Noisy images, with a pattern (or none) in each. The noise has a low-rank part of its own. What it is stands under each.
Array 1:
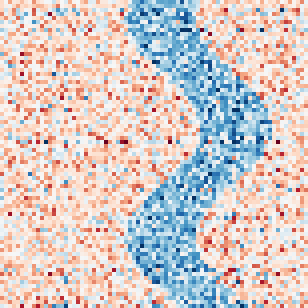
a wavy band
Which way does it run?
top to bottom
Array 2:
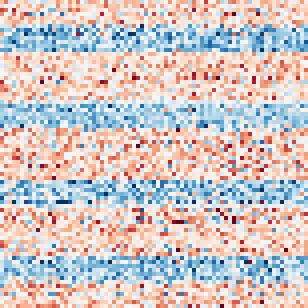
horizontal stripes
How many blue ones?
4
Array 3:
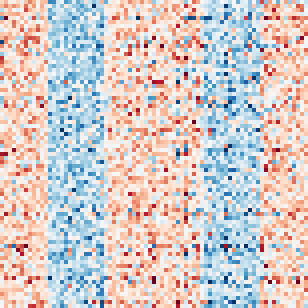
vertical stripes
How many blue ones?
2
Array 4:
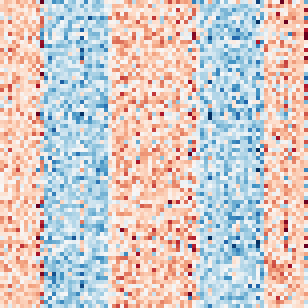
vertical stripes
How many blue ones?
2
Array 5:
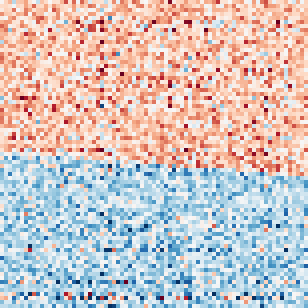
a sharp edge
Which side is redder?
top
